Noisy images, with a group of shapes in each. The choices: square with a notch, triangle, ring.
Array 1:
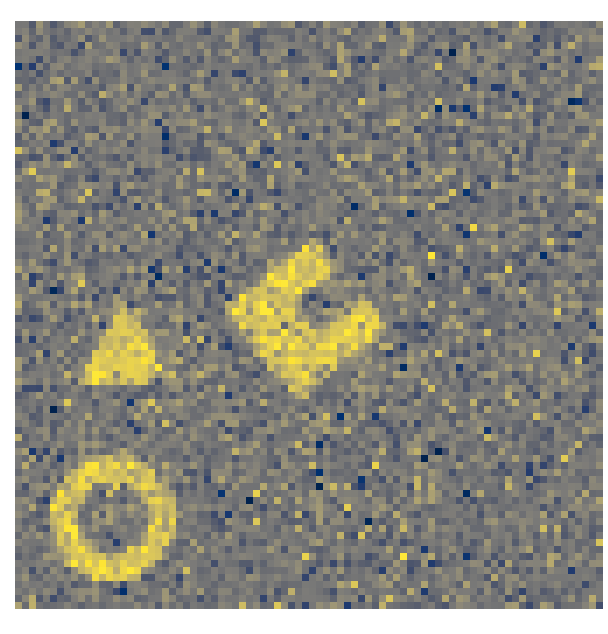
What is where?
middle left: triangle; centre: square with a notch; bottom left: ring
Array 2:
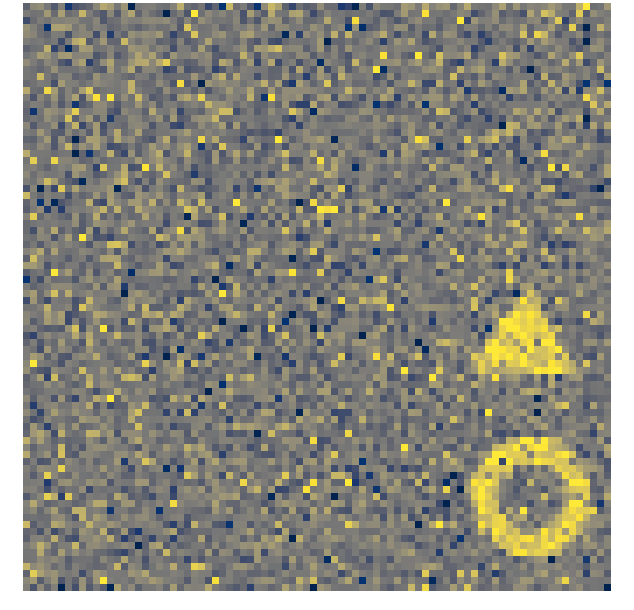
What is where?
middle right: triangle; bottom right: ring
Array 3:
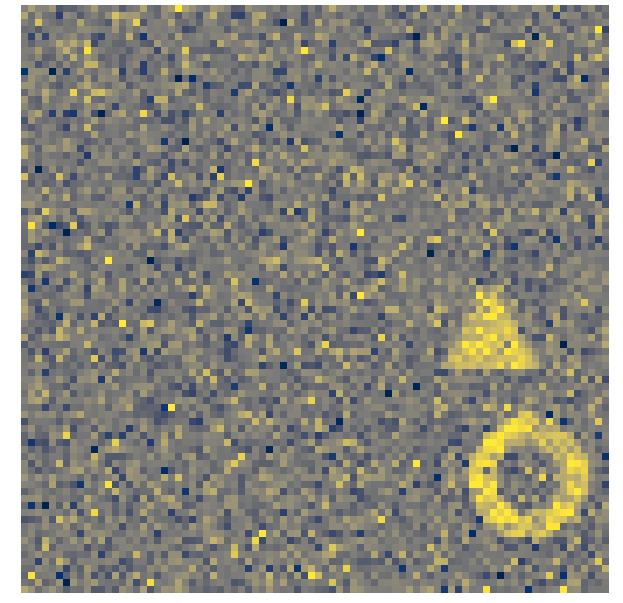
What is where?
middle right: triangle; bottom right: ring
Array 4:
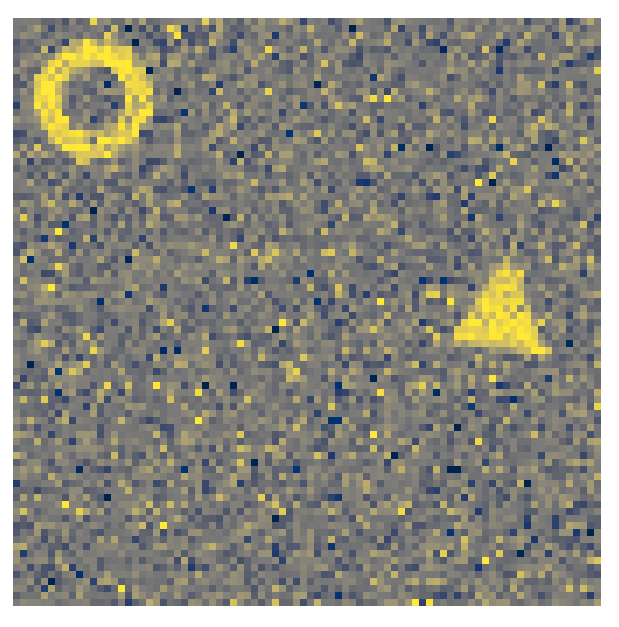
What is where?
top left: ring; middle right: triangle
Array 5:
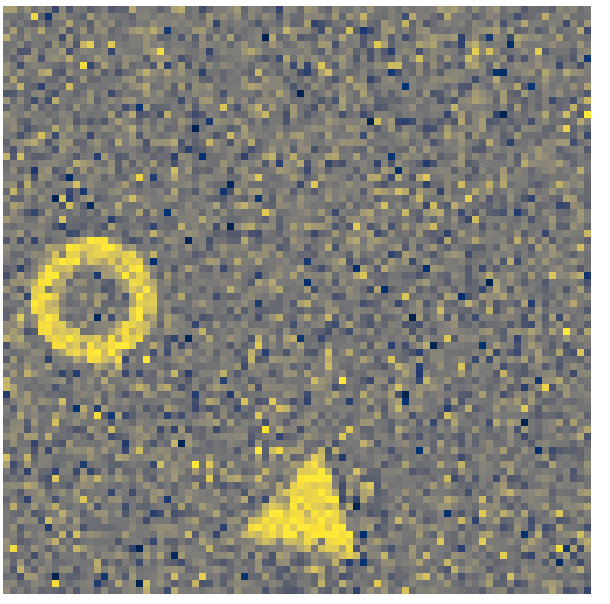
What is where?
middle left: ring; bottom middle: triangle
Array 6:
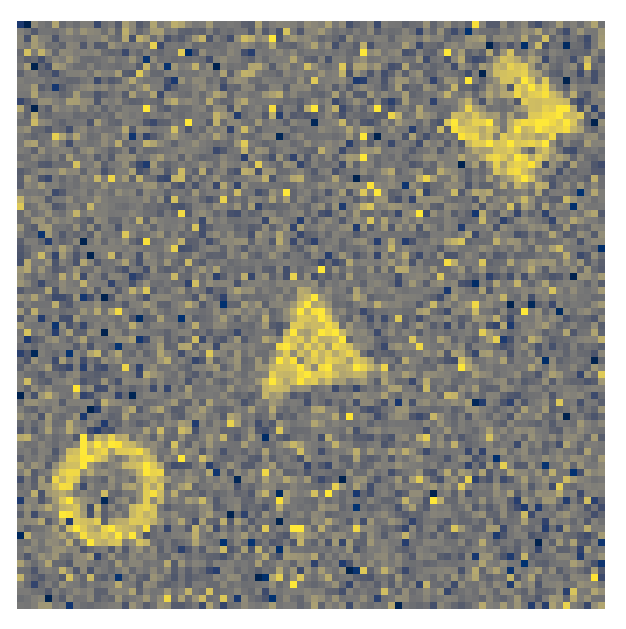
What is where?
top right: square with a notch; centre: triangle; bottom left: ring
